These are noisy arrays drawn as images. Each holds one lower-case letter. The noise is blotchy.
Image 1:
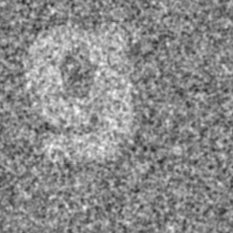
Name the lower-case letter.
g
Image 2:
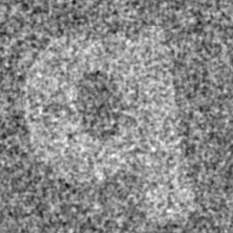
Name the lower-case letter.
q
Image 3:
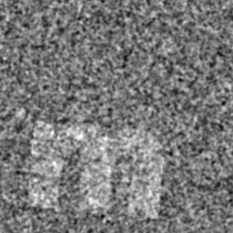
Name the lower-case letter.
m
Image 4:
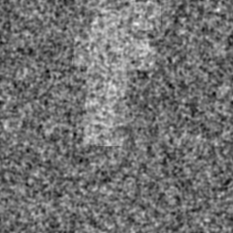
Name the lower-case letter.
f
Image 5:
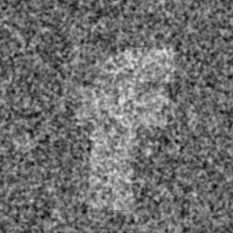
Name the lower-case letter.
f
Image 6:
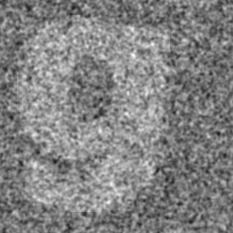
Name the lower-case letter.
g
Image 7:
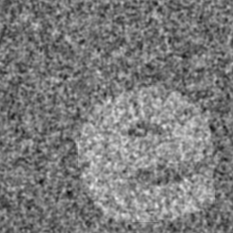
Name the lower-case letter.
e
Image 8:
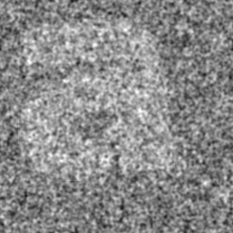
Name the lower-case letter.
a
